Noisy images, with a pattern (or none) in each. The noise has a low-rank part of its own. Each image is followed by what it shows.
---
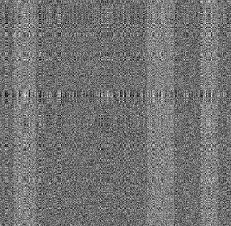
bands of columns
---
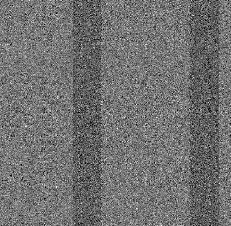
bands of columns
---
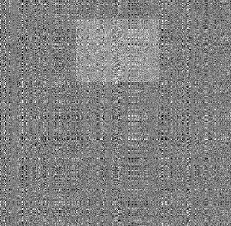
one block
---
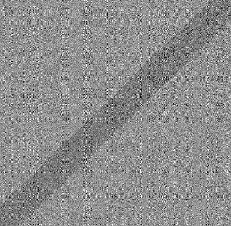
a diagonal band
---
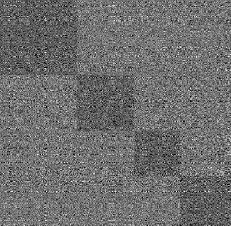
blocks along the diagonal
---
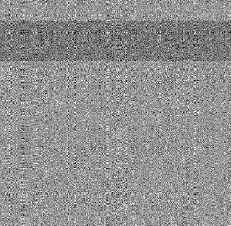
one band of rows
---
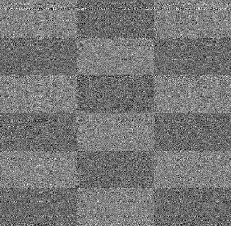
a checkerboard
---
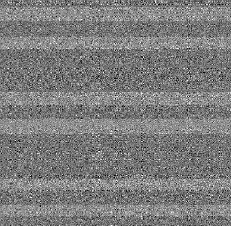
bands of rows
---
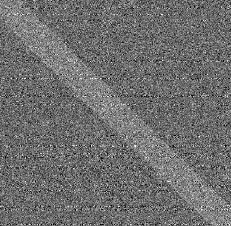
a diagonal band
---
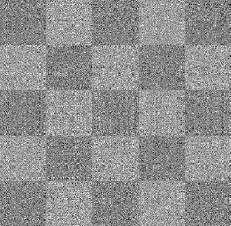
a checkerboard
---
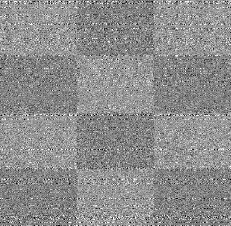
a checkerboard
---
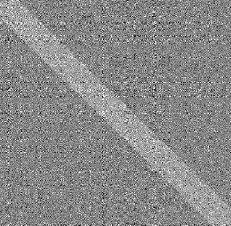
a diagonal band
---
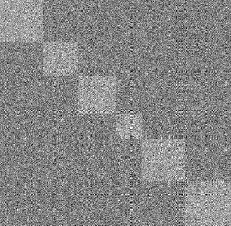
blocks along the diagonal
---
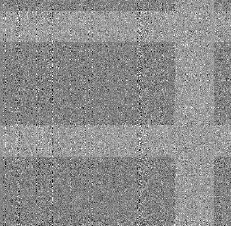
bands of rows crossing bands of columns
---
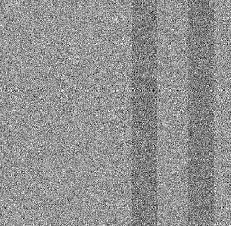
bands of columns
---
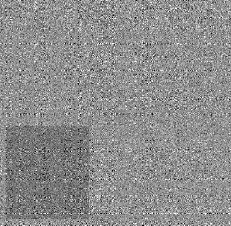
one block
